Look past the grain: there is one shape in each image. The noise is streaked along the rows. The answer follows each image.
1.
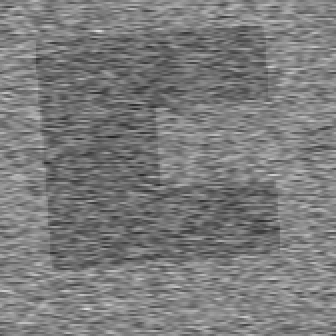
square with a notch
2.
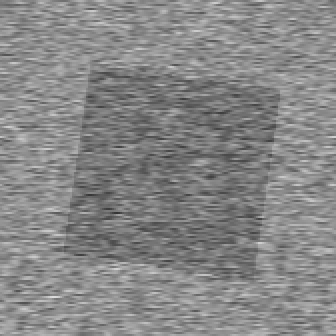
square
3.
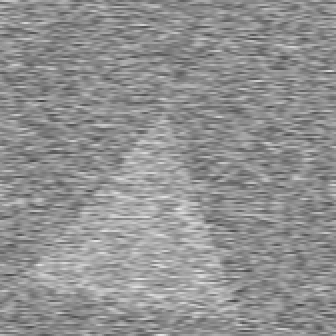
triangle
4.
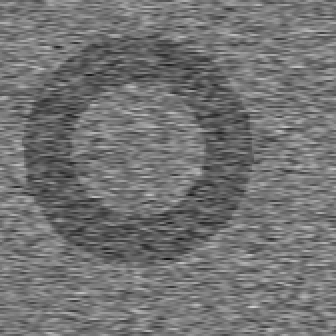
ring
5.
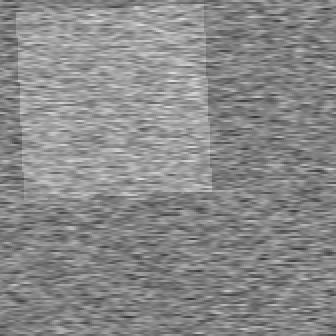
square
